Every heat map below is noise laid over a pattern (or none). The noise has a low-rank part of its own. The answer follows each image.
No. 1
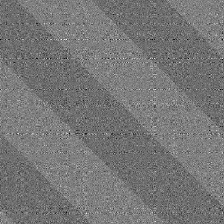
diagonal stripes
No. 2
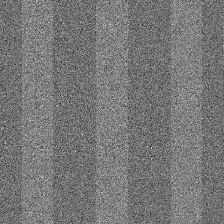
vertical stripes
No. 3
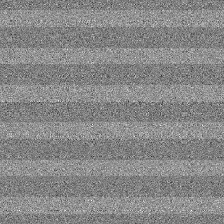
horizontal stripes
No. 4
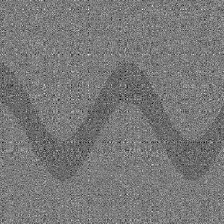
a wavy band
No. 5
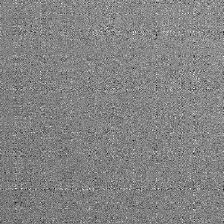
a smooth slope
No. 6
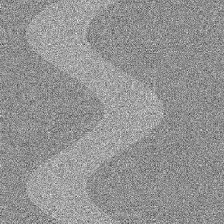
a wavy band
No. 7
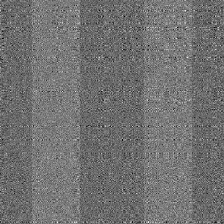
vertical stripes
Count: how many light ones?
2
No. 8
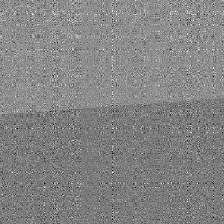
a sharp edge
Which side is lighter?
top
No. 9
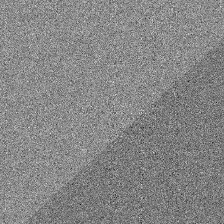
a sharp edge
